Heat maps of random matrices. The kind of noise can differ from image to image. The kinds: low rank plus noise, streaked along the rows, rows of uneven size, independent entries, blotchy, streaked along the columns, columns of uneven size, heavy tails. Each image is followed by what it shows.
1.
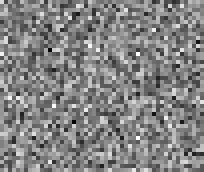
independent entries
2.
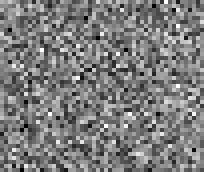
independent entries
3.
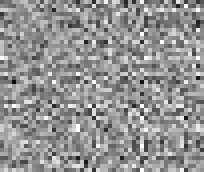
low rank plus noise
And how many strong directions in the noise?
two
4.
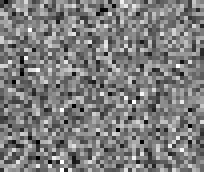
independent entries
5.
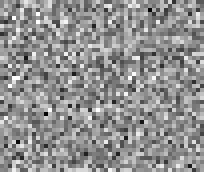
independent entries
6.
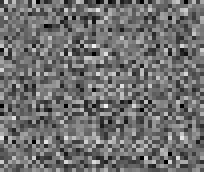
low rank plus noise
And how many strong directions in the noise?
two
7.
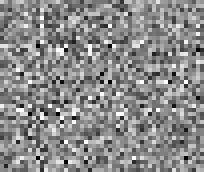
low rank plus noise
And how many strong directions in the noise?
five to eight
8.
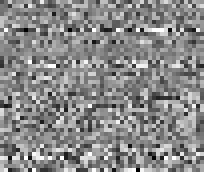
rows of uneven size
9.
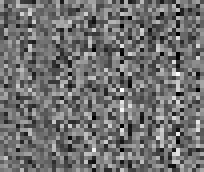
columns of uneven size
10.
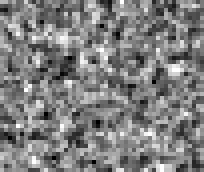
blotchy
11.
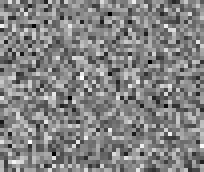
independent entries
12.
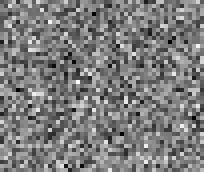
independent entries
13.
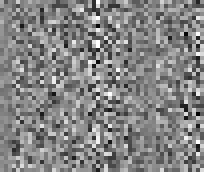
columns of uneven size
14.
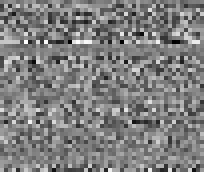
rows of uneven size
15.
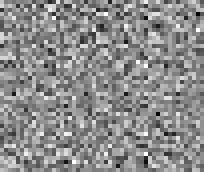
low rank plus noise
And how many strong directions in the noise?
two
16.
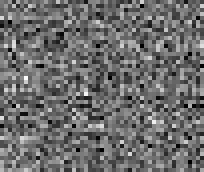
low rank plus noise
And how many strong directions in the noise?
two
